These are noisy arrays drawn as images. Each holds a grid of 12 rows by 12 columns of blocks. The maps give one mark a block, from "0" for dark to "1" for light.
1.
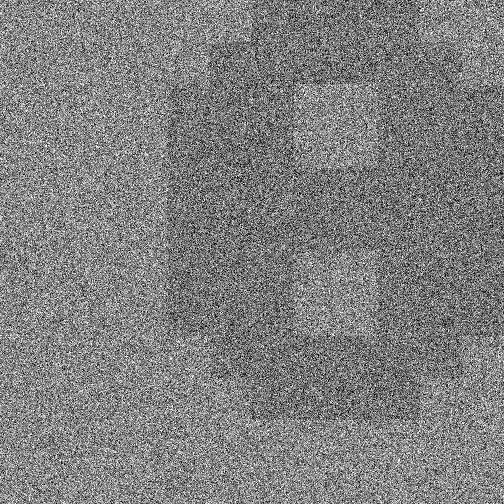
1 1 1 1 1 1 0 0 0 0 1 1
1 1 1 1 1 0 0 0 0 0 0 1
1 1 1 1 0 0 0 1 1 0 0 0
1 1 1 1 0 0 0 1 1 0 0 0
1 1 1 1 0 0 0 0 0 0 0 0
1 1 1 1 0 0 0 0 0 0 0 0
1 1 1 1 0 0 0 1 1 0 0 0
1 1 1 1 0 0 0 1 1 0 0 0
1 1 1 1 1 0 0 0 0 0 0 1
1 1 1 1 1 1 0 0 0 0 1 1
1 1 1 1 1 1 1 1 1 1 1 1
1 1 1 1 1 1 1 1 1 1 1 1
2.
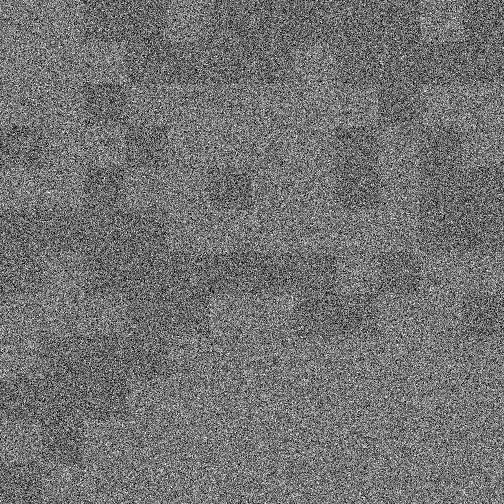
1 1 0 0 1 0 0 0 0 0 1 0
1 1 1 0 0 0 0 1 0 0 0 0
1 1 0 1 1 1 1 1 1 0 1 1
0 1 1 0 1 1 1 1 0 1 0 1
1 1 0 1 1 0 1 1 0 1 0 0
0 0 0 0 1 1 1 1 1 1 0 0
0 1 0 0 0 0 0 0 1 0 1 1
1 1 1 0 0 1 1 0 0 1 1 0
1 0 0 0 1 1 1 1 1 1 1 1
0 0 0 1 1 1 1 1 1 1 1 1
1 0 1 1 1 1 1 1 1 1 1 1
0 1 1 1 1 1 1 1 1 1 1 1
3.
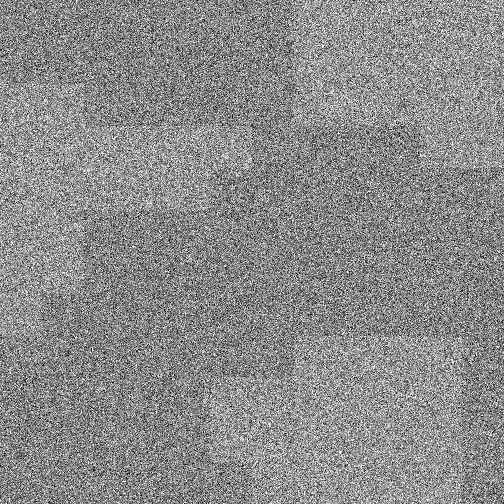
0 0 0 0 0 0 0 1 1 1 1 1
0 0 0 0 0 0 0 1 1 1 1 1
1 1 0 0 0 0 0 1 1 1 1 1
1 1 1 1 1 1 0 0 0 0 1 1
1 1 1 1 1 0 0 0 0 0 0 0
1 1 0 0 0 0 0 0 0 0 0 0
1 1 0 0 0 0 0 0 0 0 0 0
1 0 0 0 0 0 0 0 0 0 0 0
0 0 0 0 0 0 0 1 1 1 1 0
0 0 0 0 0 1 1 1 1 1 1 0
0 0 0 0 0 1 1 1 1 1 1 0
0 0 0 0 0 0 1 1 1 1 1 0
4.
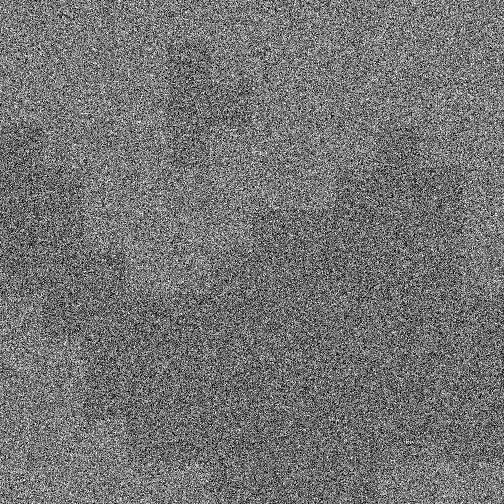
1 1 1 1 1 1 1 1 1 1 1 1
1 1 1 1 0 1 1 1 1 1 1 1
1 1 1 1 0 0 1 1 1 1 1 1
0 1 1 1 0 1 1 1 1 0 1 1
0 0 1 1 1 1 1 1 0 0 0 1
0 0 1 1 1 1 0 0 0 0 0 1
0 0 0 1 1 0 0 0 0 0 0 1
1 0 0 0 0 0 0 0 0 0 0 0
1 1 0 0 0 0 0 0 0 0 0 0
1 1 0 0 0 0 0 0 0 0 0 0
1 1 1 0 0 0 0 0 0 0 0 0
1 1 1 1 1 0 0 0 0 1 1 1
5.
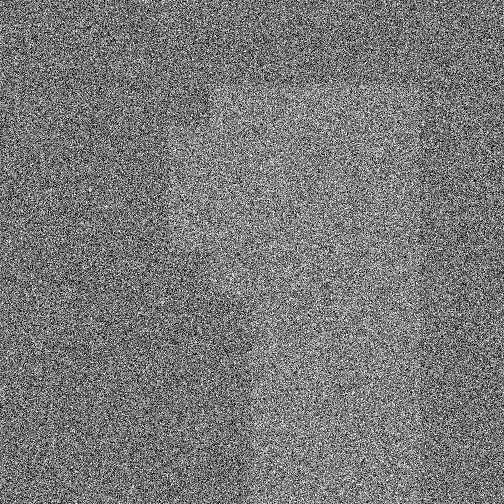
0 0 0 0 0 0 0 0 0 0 0 0
0 0 0 0 0 0 0 0 0 0 0 0
0 0 0 0 0 1 1 1 1 1 0 0
0 0 0 0 1 1 1 1 1 1 0 0
0 0 0 0 1 1 1 1 1 1 0 0
0 0 0 0 1 1 1 1 1 1 0 0
0 0 0 0 0 1 1 1 1 1 0 0
0 0 0 0 0 0 1 1 1 1 0 0
0 0 0 0 0 0 1 1 1 1 0 0
0 0 0 0 0 0 1 1 1 1 0 0
0 0 0 0 0 0 1 1 1 1 0 0
0 0 0 0 0 0 1 1 1 1 0 0
